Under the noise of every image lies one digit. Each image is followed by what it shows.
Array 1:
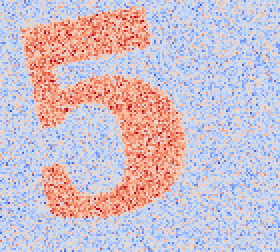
5
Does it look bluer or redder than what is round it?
redder
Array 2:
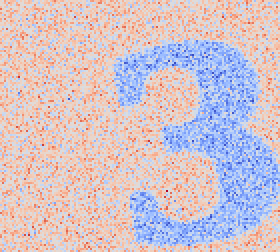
3
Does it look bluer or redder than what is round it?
bluer
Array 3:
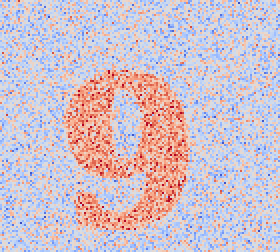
9
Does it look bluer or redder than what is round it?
redder
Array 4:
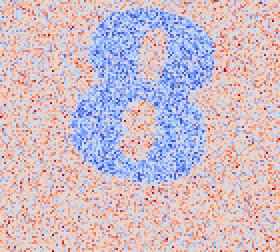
8
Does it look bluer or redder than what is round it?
bluer
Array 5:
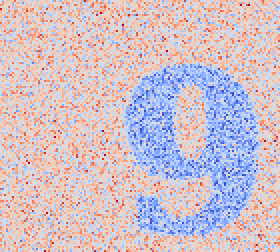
9
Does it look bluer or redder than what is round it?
bluer
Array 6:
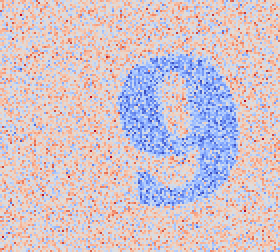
9
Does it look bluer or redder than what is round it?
bluer
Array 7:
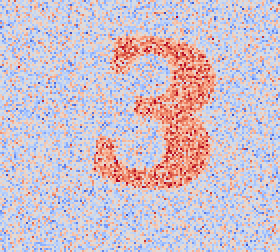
3
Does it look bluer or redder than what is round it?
redder
